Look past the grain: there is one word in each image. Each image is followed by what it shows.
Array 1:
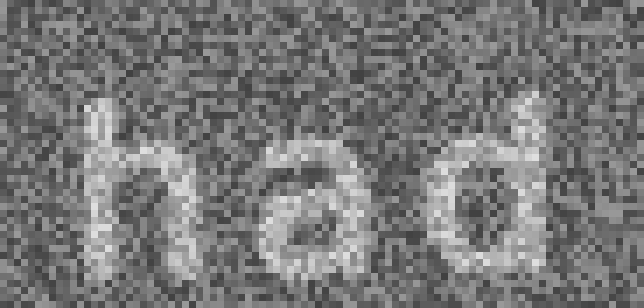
had
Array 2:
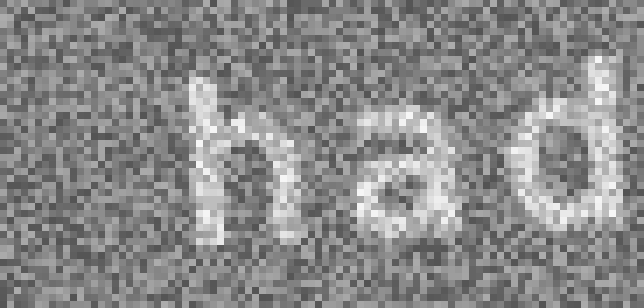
had
